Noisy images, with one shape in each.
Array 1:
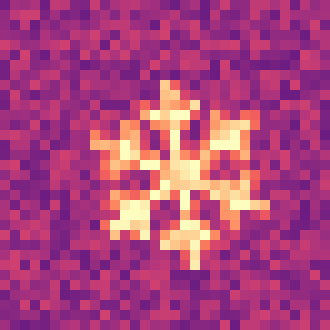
snowflake
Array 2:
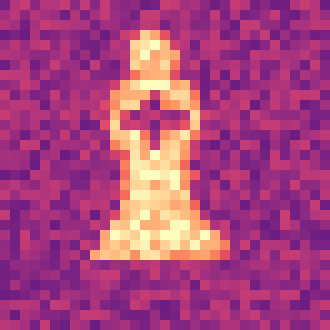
chess bishop
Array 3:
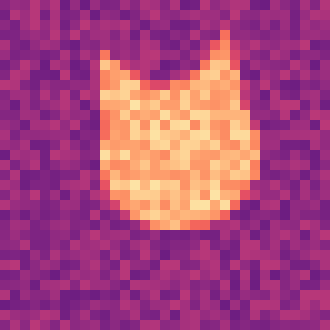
cat's head
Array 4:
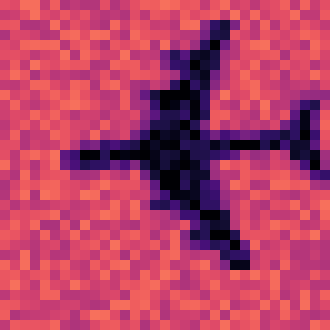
airplane
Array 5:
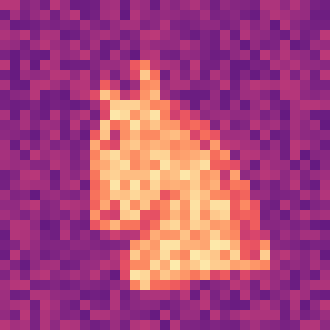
chess knight
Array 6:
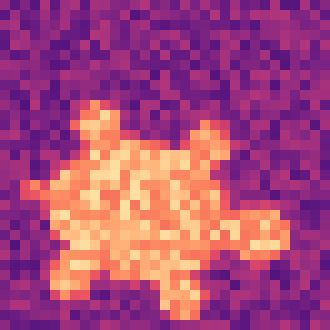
turtle
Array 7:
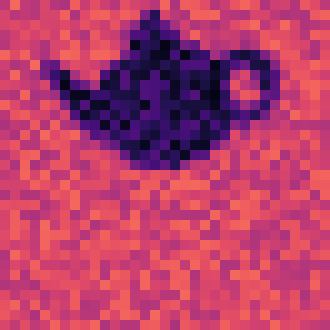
teapot
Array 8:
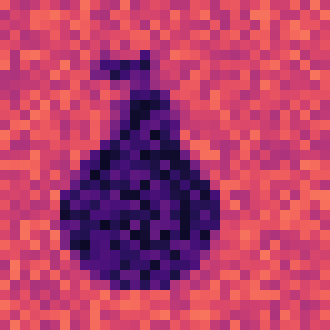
pear
